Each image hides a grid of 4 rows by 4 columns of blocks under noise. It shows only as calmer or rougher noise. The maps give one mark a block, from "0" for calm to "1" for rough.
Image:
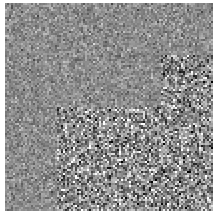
0 0 0 0
0 0 0 1
0 1 1 1
0 1 1 1
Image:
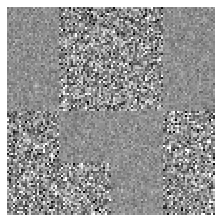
0 1 1 0
0 1 1 0
1 0 0 1
1 1 0 1
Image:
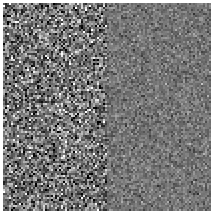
1 1 0 0
1 1 0 0
1 1 0 0
1 1 0 0
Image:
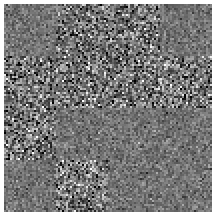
0 1 1 0
1 1 1 1
1 0 0 0
0 1 0 0
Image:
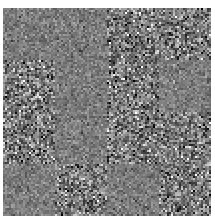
0 0 1 1
1 0 1 0
1 0 1 1
0 1 0 1
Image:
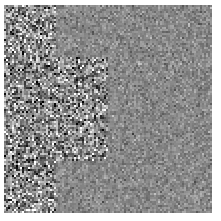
1 0 0 0
1 1 0 0
1 1 0 0
1 0 0 0
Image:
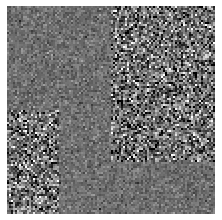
0 0 1 1
0 0 1 1
1 0 1 1
1 0 0 0
